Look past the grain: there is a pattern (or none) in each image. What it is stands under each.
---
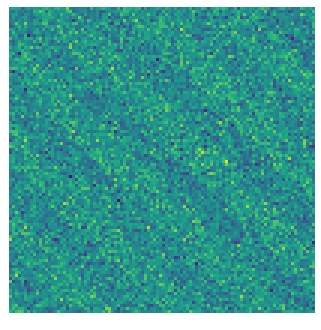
diagonal stripes
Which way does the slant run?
top left to bottom right
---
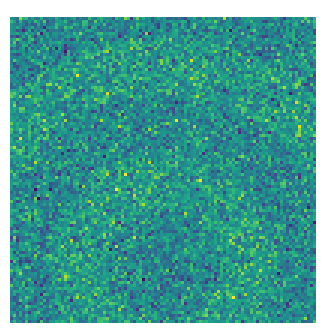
rings round one point
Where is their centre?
bottom middle
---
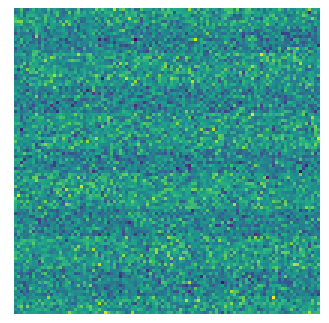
horizontal stripes
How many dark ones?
5
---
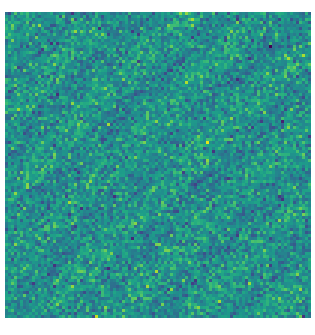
diagonal stripes
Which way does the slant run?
bottom left to top right
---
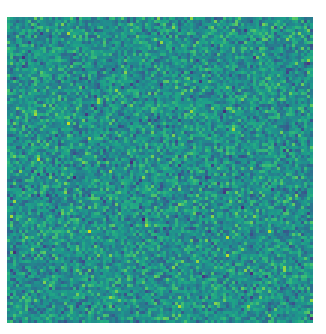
only noise
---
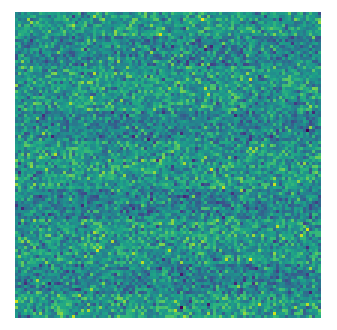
horizontal stripes
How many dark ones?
4
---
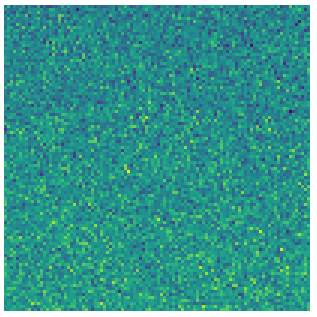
a smooth slope
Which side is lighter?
bottom
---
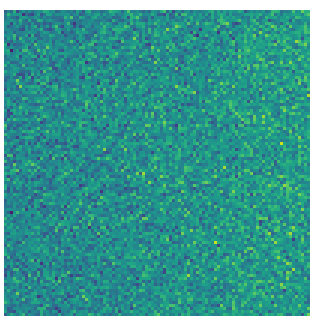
a smooth slope
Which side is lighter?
right
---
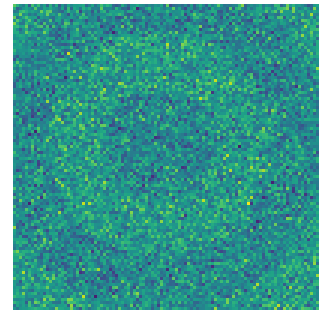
rings round one point
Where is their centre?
centre
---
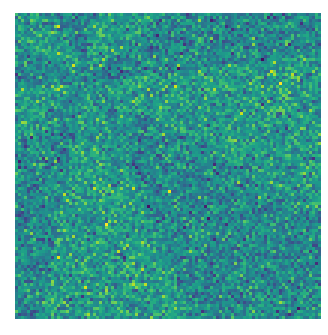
spokes from one point
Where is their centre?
top left
